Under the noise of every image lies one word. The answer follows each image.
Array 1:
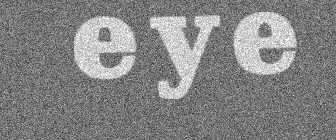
eye
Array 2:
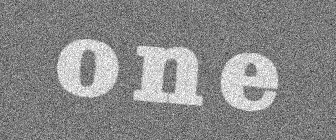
one
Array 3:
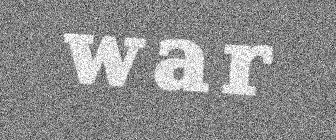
war
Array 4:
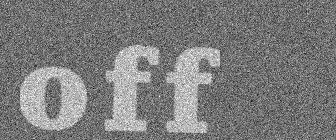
off
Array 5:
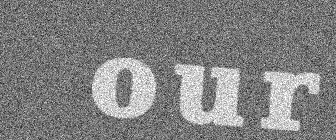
our
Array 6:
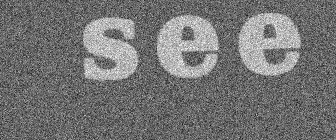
see
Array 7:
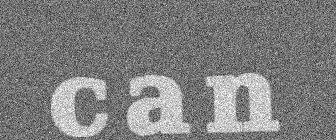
can
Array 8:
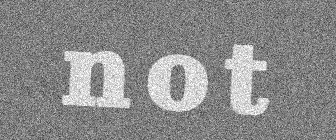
not
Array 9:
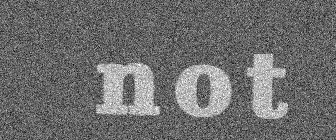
not
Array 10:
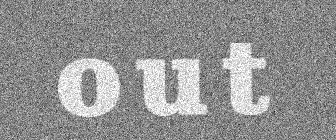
out
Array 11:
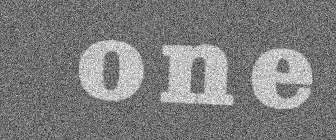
one
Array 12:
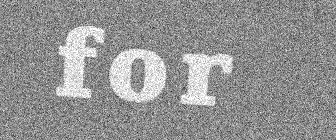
for
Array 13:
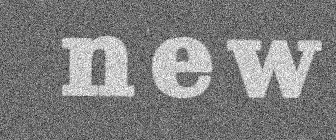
new
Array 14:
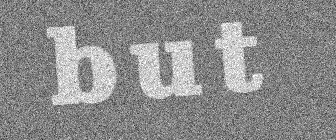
but
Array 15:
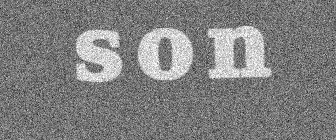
son
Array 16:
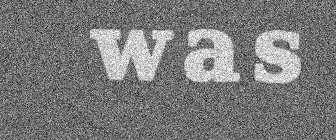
was
